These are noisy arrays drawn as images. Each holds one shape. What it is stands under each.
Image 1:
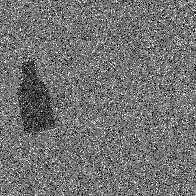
dark bottle, middle left
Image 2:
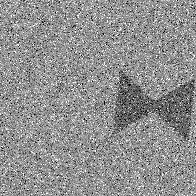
dark bow tie, middle right
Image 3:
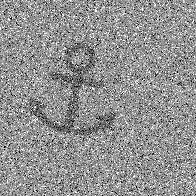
dark anchor
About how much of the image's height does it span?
half
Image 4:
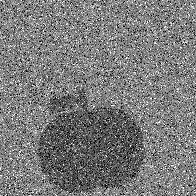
dark apple
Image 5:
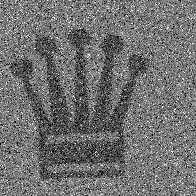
dark chess queen
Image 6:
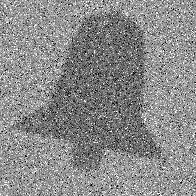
dark bell
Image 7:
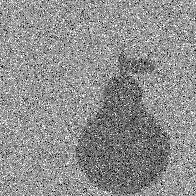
dark pear
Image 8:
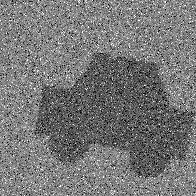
dark car
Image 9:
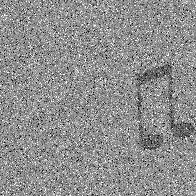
dark pair of musical notes, middle right
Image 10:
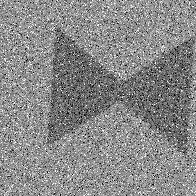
dark bow tie
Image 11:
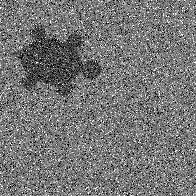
dark turtle
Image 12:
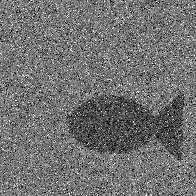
dark fish
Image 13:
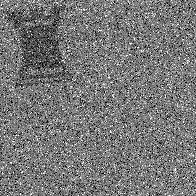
dark chess rook, top left
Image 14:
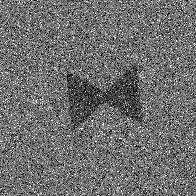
dark bow tie, centre
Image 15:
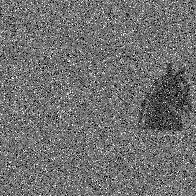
dark chess knight, middle right
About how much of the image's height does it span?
a third
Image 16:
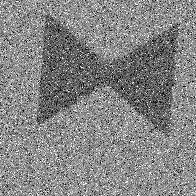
dark bow tie
